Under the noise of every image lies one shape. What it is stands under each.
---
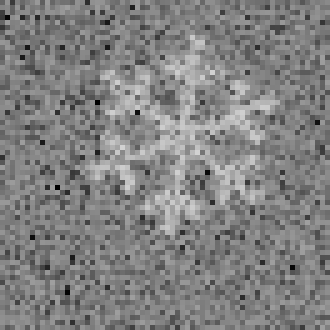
light snowflake
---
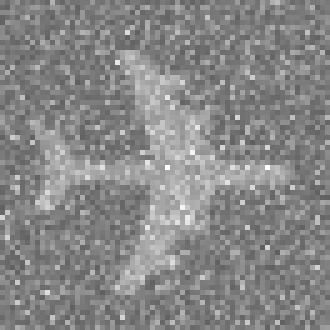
light airplane
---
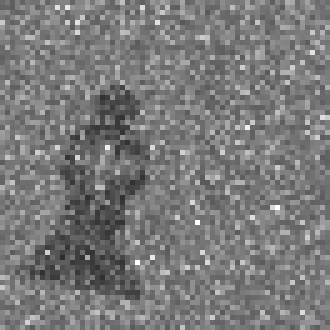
dark chess bishop
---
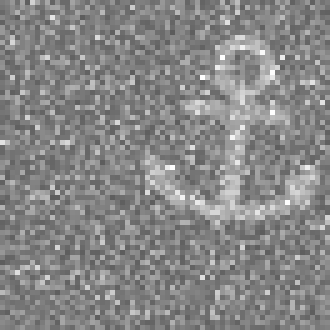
light anchor
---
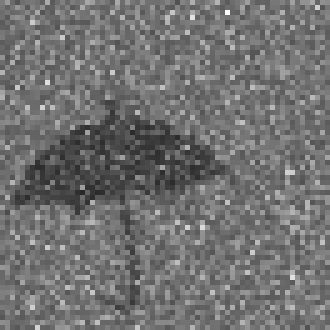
dark umbrella
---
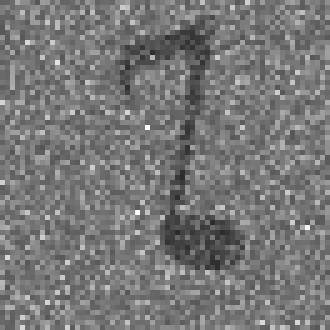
dark musical note
